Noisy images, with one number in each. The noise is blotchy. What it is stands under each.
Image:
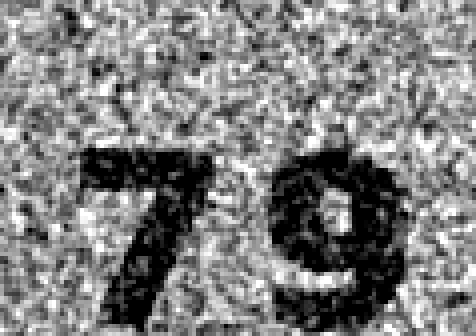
79
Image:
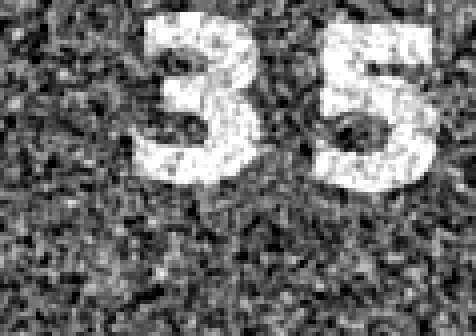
35
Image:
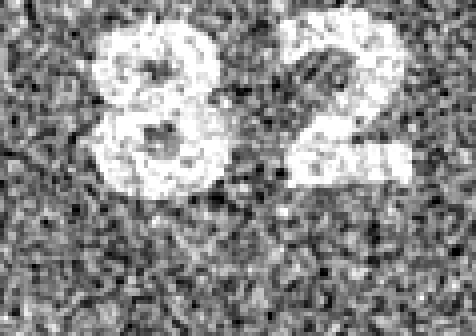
82
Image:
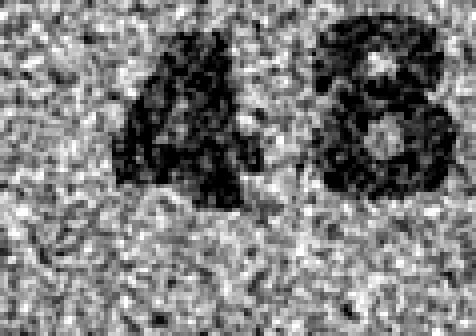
48
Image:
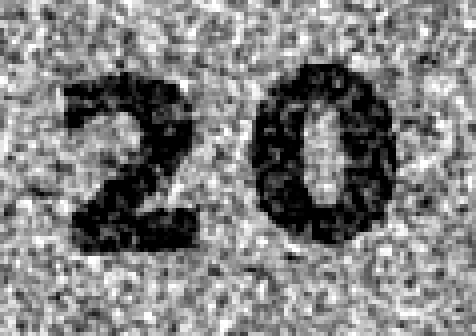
20
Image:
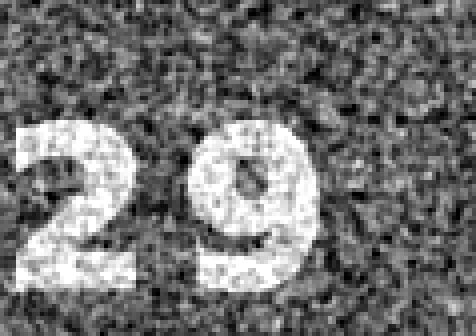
29
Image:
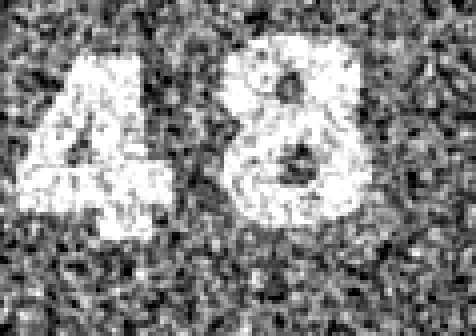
48
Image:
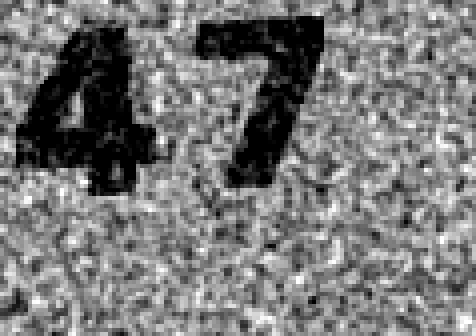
47
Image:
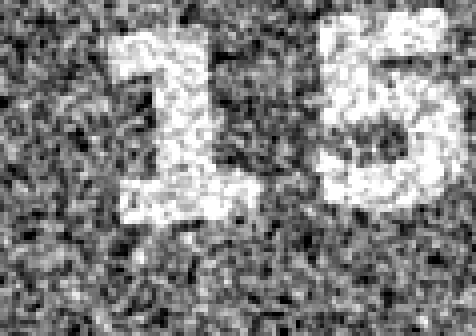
15
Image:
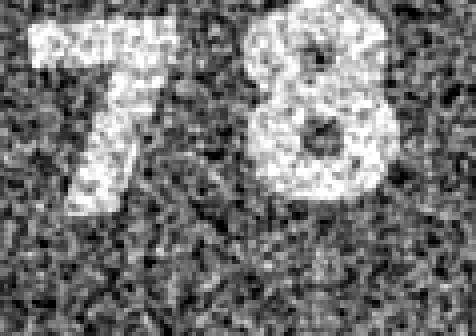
78
